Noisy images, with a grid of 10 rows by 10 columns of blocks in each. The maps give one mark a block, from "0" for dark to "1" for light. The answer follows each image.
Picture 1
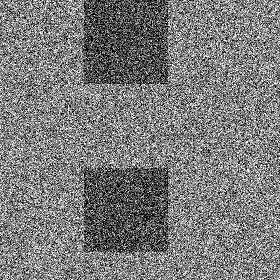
1110001111
1110001111
1110001111
1111111111
1111111111
1111111111
1110001111
1110001111
1110001111
1111111111
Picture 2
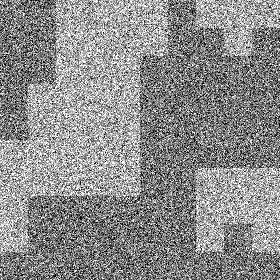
0011110111
0011110010
0011100000
0111100000
0111100000
1111100000
1111100111
1000000111
1000000101
0000000000
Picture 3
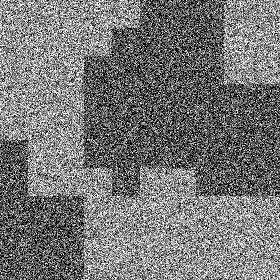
1111100011
1111000011
1110000011
1110000000
1110000000
0110000000
0111011000
0001111111
0001111111
0001111111
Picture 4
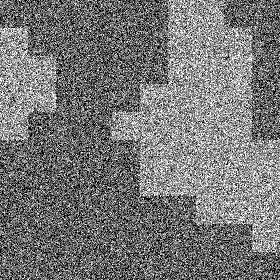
0000001100
1000001110
1100001110
1100011110
1000111110
0000011111
0000011111
0000000111
0000000001
0000000000
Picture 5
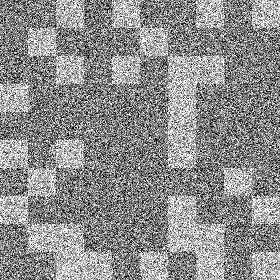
0010100101
0100010000
0010101100
1000001000
0000001000
1010001000
0100000010
1000001001
0110001100
0011010101
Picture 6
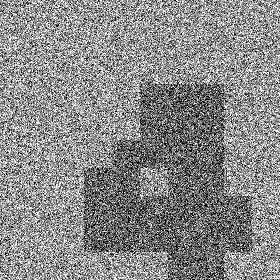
1111111111
1111111111
1111111111
1111100011
1111100011
1111000011
1110010011
1110000001
1110000001
1111110011
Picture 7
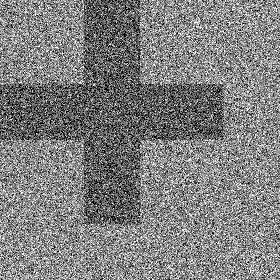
1110011111
1110011111
1110011111
0000000011
0000000011
1110011111
1110011111
1110011111
1111111111
1111111111
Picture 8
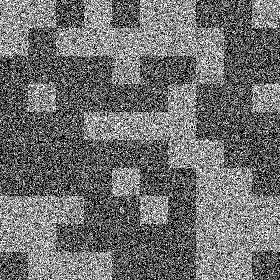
1101011001
1011111100
0000100100
0100001001
0001111000
0000001100
0000100110
1110010111
1100000111
0111000110
